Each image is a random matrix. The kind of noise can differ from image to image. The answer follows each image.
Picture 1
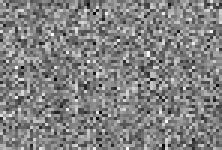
low rank plus noise
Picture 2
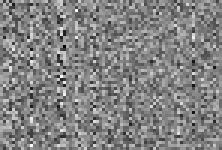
columns of uneven size
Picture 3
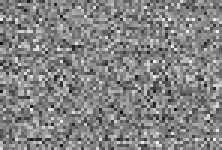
low rank plus noise
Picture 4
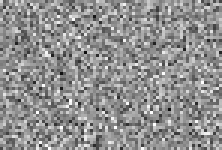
independent entries
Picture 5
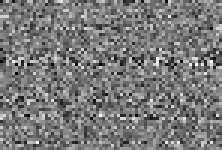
rows of uneven size
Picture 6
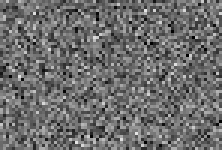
independent entries
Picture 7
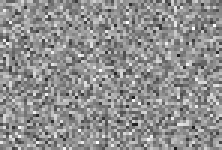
independent entries
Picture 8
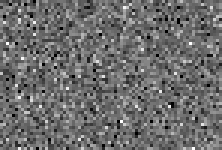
heavy tails
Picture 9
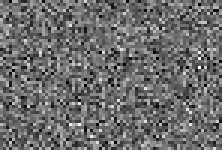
low rank plus noise
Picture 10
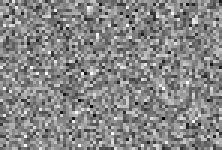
independent entries
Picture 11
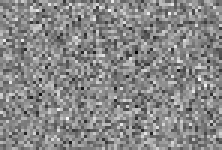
independent entries
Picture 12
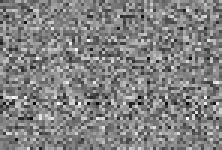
rows of uneven size
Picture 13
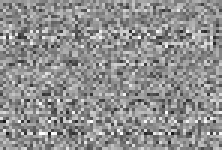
rows of uneven size
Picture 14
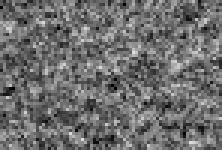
blotchy
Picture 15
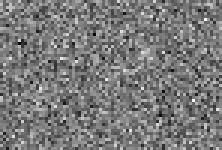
independent entries
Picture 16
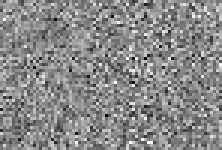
low rank plus noise
